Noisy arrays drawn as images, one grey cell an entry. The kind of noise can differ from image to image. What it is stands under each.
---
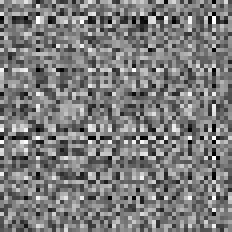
low rank plus noise
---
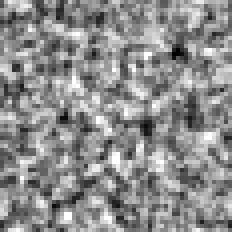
blotchy
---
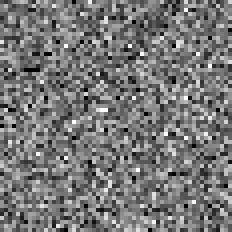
independent entries
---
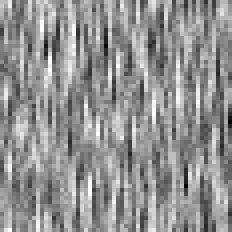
streaked along the columns
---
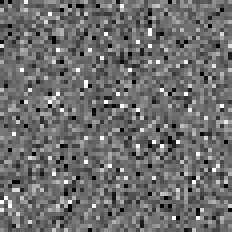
heavy tails
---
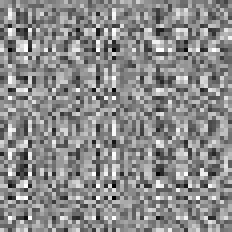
low rank plus noise
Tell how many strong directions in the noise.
one
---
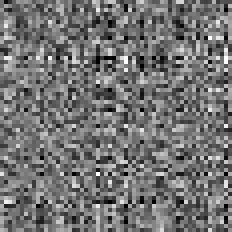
low rank plus noise
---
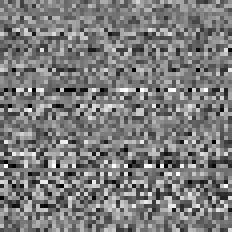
rows of uneven size
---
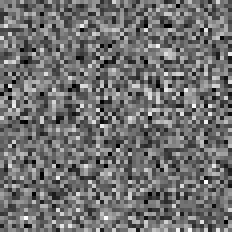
low rank plus noise
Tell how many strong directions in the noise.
five to eight
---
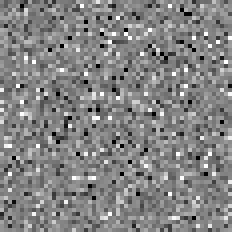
heavy tails
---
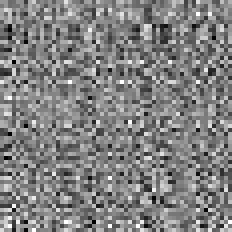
low rank plus noise
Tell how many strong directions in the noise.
two
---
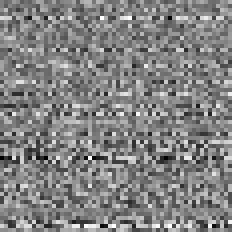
rows of uneven size
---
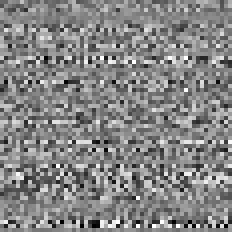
rows of uneven size
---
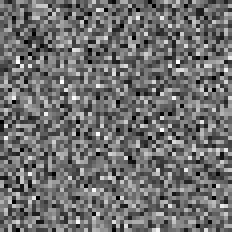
independent entries
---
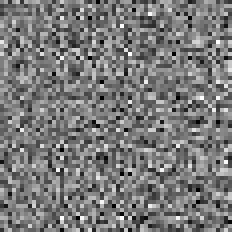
low rank plus noise
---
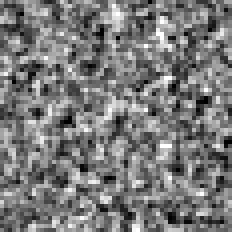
blotchy
